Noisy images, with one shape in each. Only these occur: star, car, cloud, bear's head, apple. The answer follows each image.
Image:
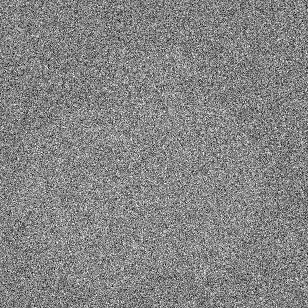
light apple
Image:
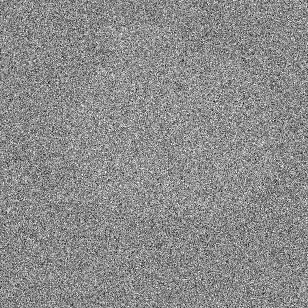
light apple
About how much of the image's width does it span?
two thirds
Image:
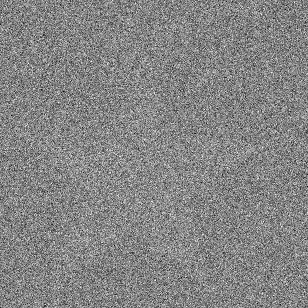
light star
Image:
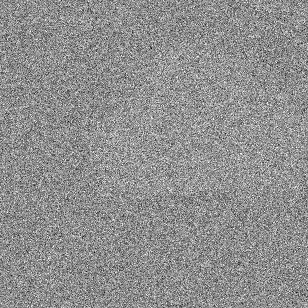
light cloud
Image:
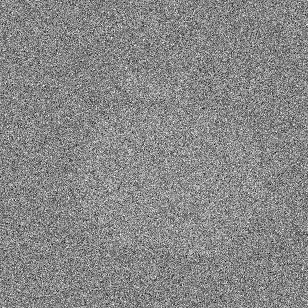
light apple
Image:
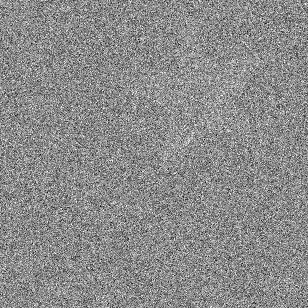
light star
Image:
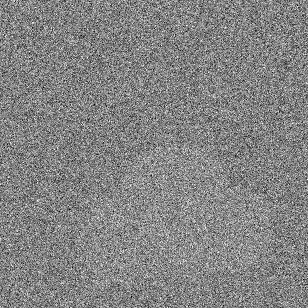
light cloud
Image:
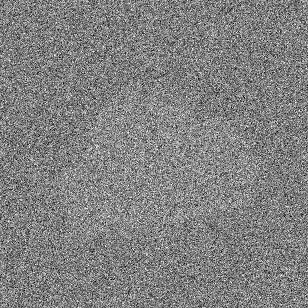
light cloud
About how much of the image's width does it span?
two thirds
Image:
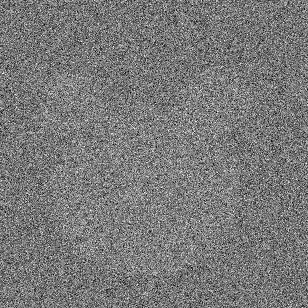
light bear's head
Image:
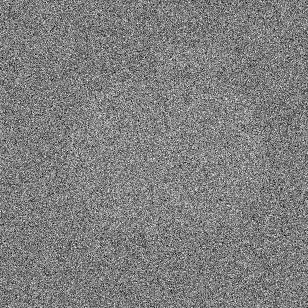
light apple
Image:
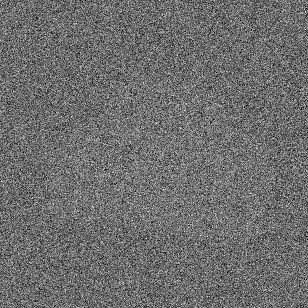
light cloud
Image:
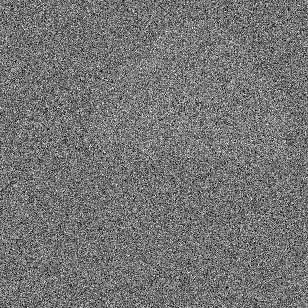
light cloud
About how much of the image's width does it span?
two thirds
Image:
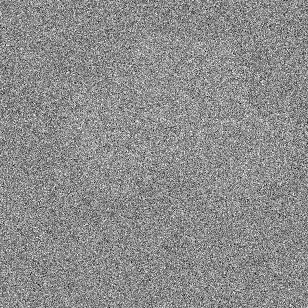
light car
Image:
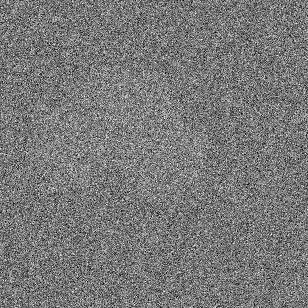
light car
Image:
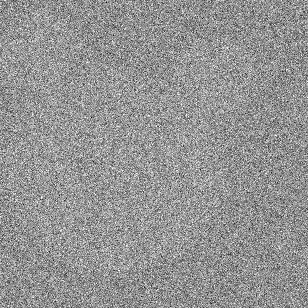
light bear's head
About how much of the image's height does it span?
nearly all
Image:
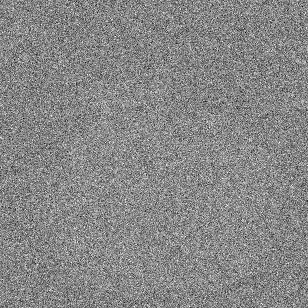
light apple
